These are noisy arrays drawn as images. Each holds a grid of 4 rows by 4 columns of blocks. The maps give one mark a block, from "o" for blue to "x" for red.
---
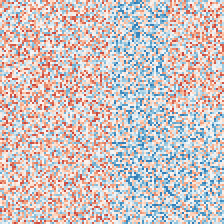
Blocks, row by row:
x x o x
x x o x
x x o o
x x o o
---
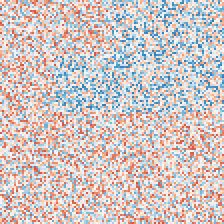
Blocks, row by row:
x x o o
x o o o
x x x x
x x x x
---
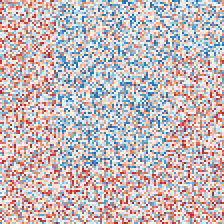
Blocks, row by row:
x o o o
x o o x
x o o x
x x x x
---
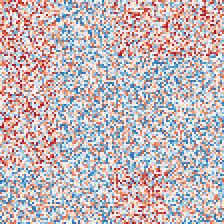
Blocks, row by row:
x o x x
x o o o
x o o o
o o x o
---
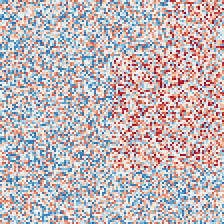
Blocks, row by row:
o o o x
o o x x
o o x x
o o o o
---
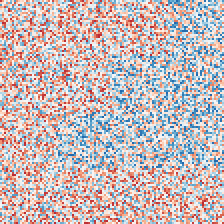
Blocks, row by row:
x x x o
x x o o
x o o o
x x x x
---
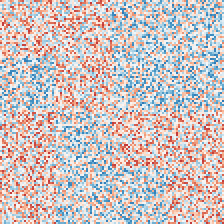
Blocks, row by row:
x x o o
o x o o
x o x x
x o o x
